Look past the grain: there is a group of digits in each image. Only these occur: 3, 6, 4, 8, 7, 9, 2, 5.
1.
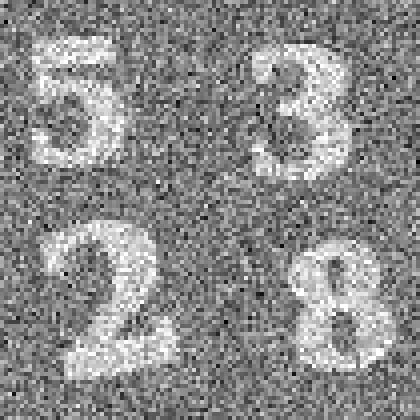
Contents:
top left: light 5; top right: light 3; bottom left: light 2; bottom right: light 8
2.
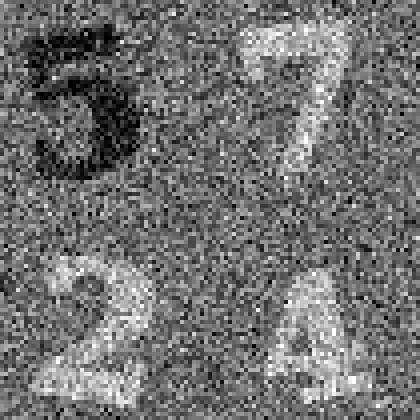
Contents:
top left: dark 5; top right: light 7; bottom left: light 2; bottom right: light 4
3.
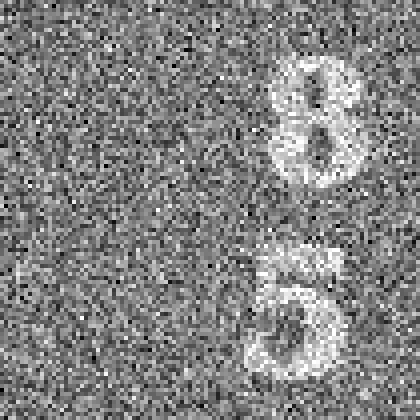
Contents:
top right: light 8; bottom right: light 5
